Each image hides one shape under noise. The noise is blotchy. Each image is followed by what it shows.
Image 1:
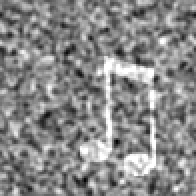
pair of musical notes
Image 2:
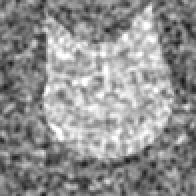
cat's head
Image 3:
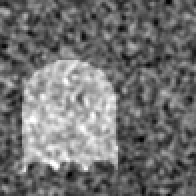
ghost
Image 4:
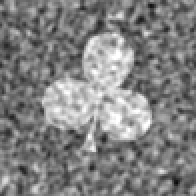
club
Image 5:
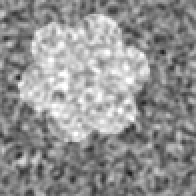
flower
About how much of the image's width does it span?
two thirds
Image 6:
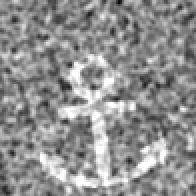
anchor
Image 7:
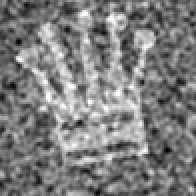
chess queen
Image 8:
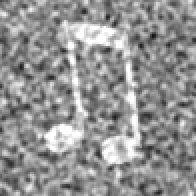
pair of musical notes
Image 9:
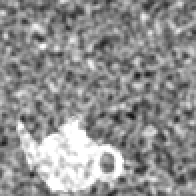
teapot
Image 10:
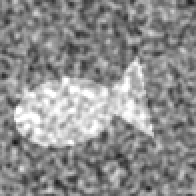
fish
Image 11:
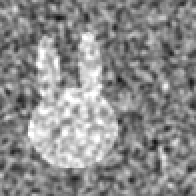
rabbit's head
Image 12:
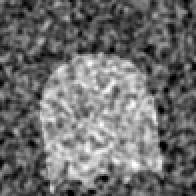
ghost
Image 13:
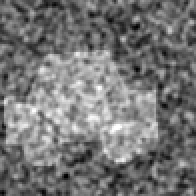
car
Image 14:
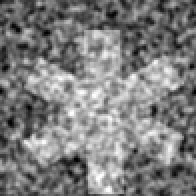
asterisk
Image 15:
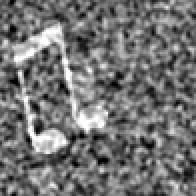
pair of musical notes
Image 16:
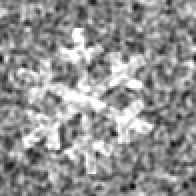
snowflake
